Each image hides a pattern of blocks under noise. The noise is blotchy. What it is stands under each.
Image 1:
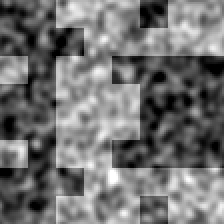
top and bottom mirror each other
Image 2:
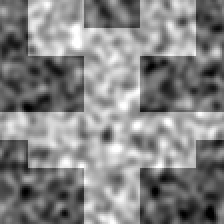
left and right mirror each other
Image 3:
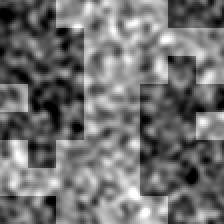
the same after a half turn
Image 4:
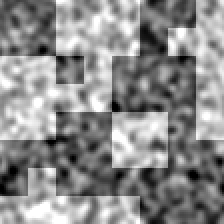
mirrored about the diagonal from the top left
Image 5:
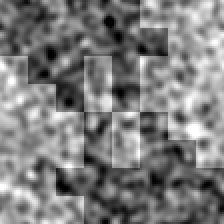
the same after a half turn
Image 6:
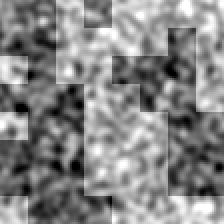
no symmetry
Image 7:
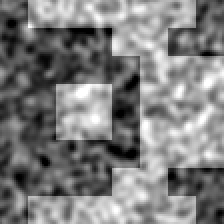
top and bottom mirror each other
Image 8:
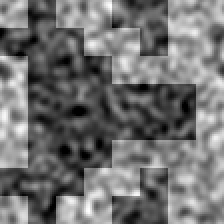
top and bottom mirror each other
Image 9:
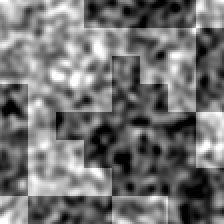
mirrored about the diagonal from the top left
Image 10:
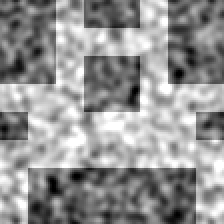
left and right mirror each other
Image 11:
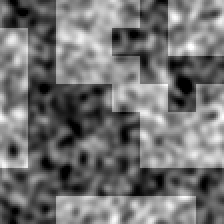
mirrored about the diagonal from the bottom left
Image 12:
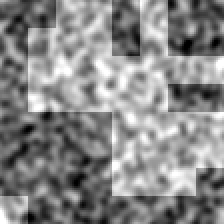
mirrored about the diagonal from the bottom left
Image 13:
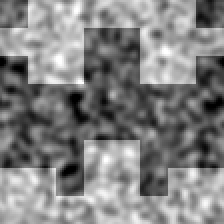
left and right mirror each other
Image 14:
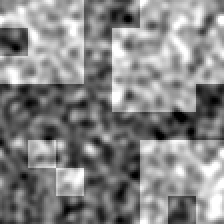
mirrored about the diagonal from the bottom left
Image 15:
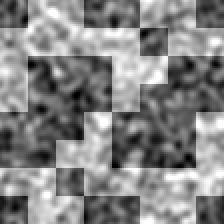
the same after a half turn
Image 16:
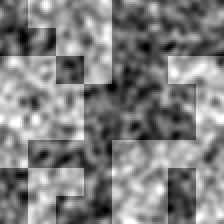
no symmetry
